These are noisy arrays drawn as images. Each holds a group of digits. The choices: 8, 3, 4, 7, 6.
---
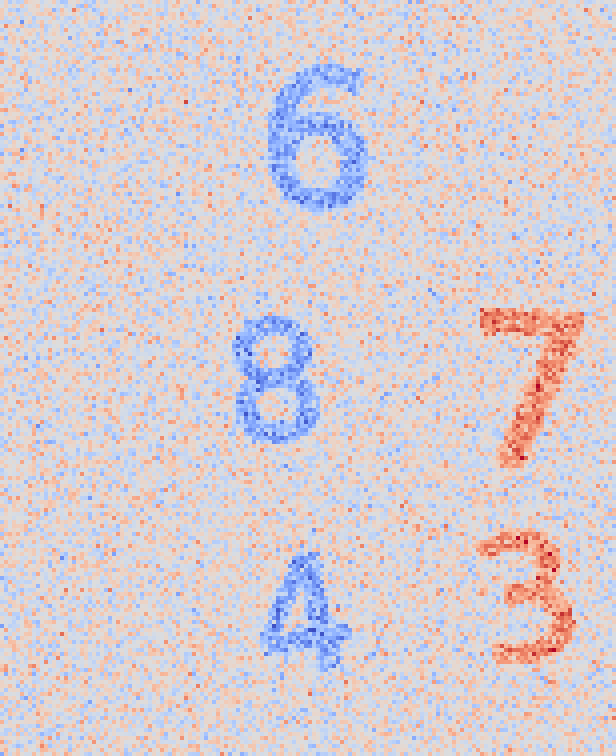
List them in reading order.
top middle: blue 6; centre: blue 8; middle right: red 7; bottom middle: blue 4; bottom right: red 3
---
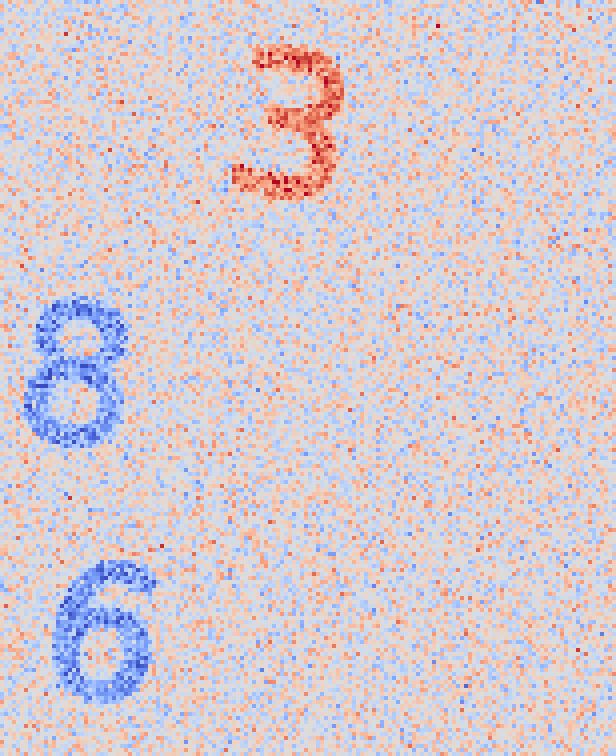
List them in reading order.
top middle: red 3; middle left: blue 8; bottom left: blue 6
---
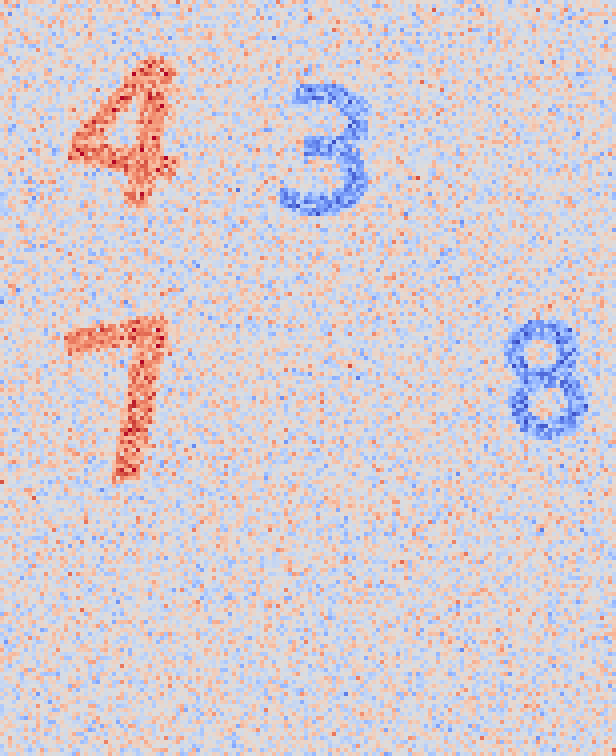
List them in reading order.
top left: red 4; top middle: blue 3; middle left: red 7; middle right: blue 8
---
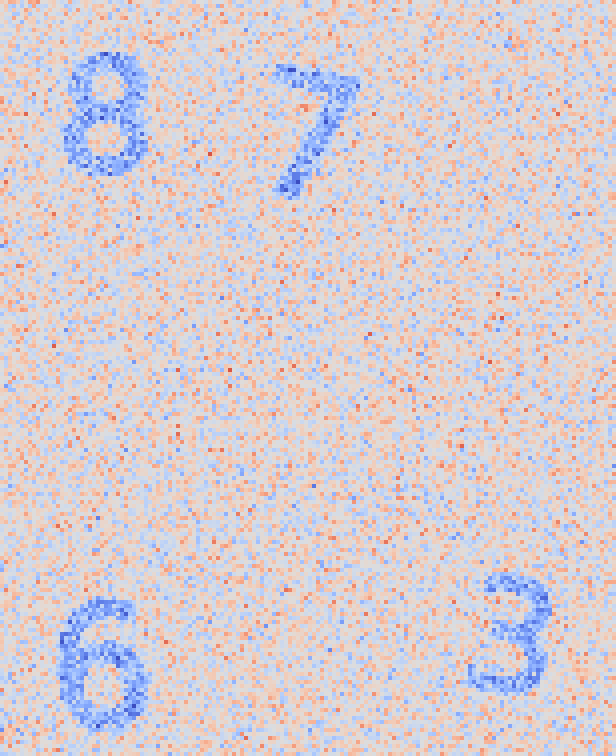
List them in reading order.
top left: blue 8; top middle: blue 7; bottom left: blue 6; bottom right: blue 3
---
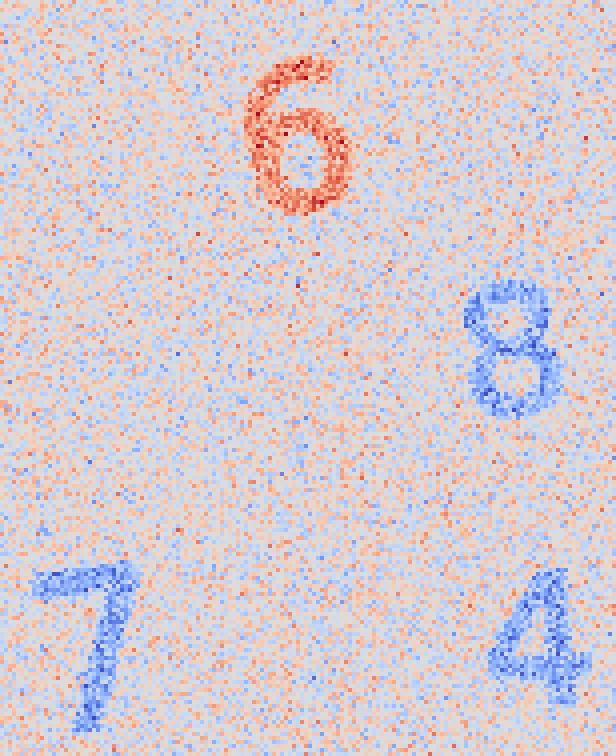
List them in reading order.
top middle: red 6; middle right: blue 8; bottom left: blue 7; bottom right: blue 4
